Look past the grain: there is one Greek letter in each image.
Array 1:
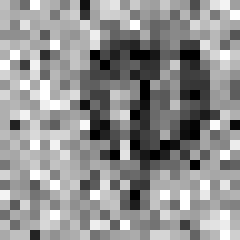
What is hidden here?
dark phi
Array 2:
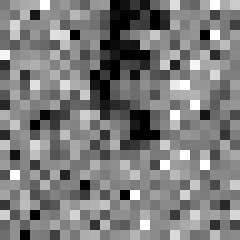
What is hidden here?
dark xi
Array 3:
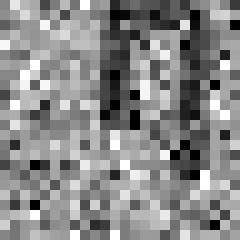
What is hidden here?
dark eta
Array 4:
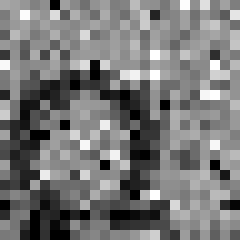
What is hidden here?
dark omega
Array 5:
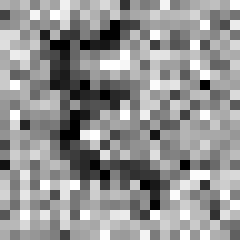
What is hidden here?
dark xi
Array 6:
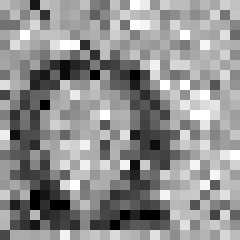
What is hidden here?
dark omega
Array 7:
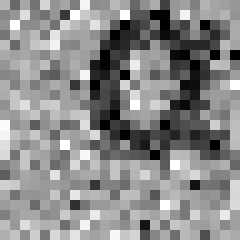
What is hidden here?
dark alpha
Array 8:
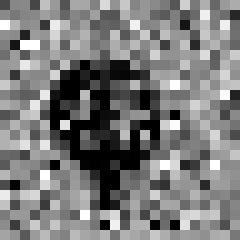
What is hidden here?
dark phi
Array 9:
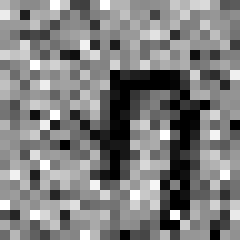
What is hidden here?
dark eta
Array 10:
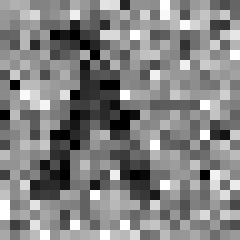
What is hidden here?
dark lambda
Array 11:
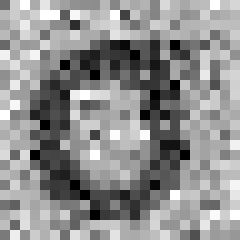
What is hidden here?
dark sigma
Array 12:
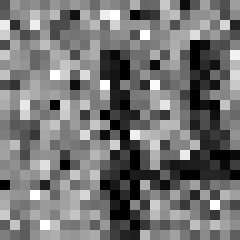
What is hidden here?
dark mu
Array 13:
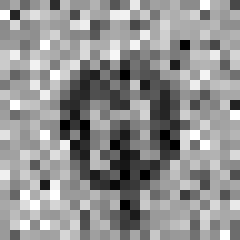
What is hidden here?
dark phi
